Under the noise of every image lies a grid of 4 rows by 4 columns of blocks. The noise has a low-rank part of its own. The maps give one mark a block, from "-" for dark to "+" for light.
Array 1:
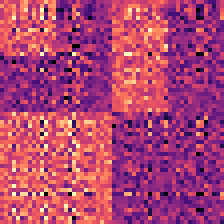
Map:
+-+-
--+-
++--
++--
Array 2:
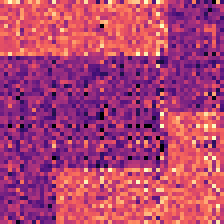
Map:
+++-
----
---+
-+++
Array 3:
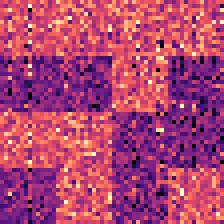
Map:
++++
--+-
++--
-+-+
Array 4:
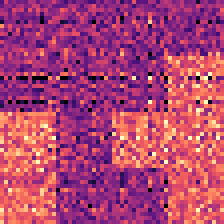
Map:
----
---+
+-++
+--+
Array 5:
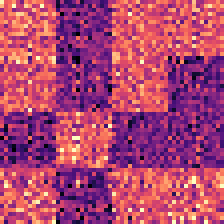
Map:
+-++
+-+-
-+--
+-++
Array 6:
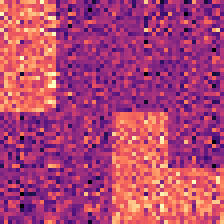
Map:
+---
+---
--+-
--++
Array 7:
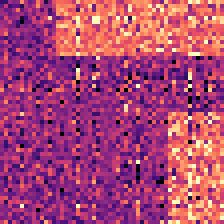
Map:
-+++
----
---+
---+
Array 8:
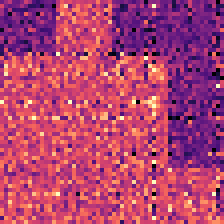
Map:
-+--
+++-
+++-
++++
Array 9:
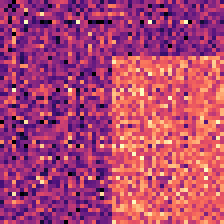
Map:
----
--++
--++
--++
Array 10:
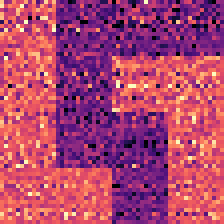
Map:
+---
+-++
+--+
++-+
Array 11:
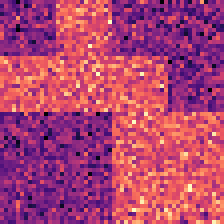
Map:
-+--
+++-
--++
--++
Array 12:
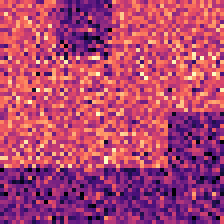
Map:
+-++
++++
+++-
----
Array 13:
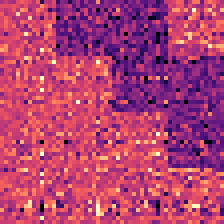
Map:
+--+
++--
+++-
++++
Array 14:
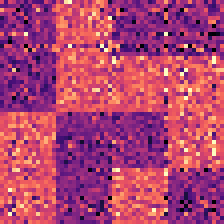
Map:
-+--
-+++
+--+
+-+-
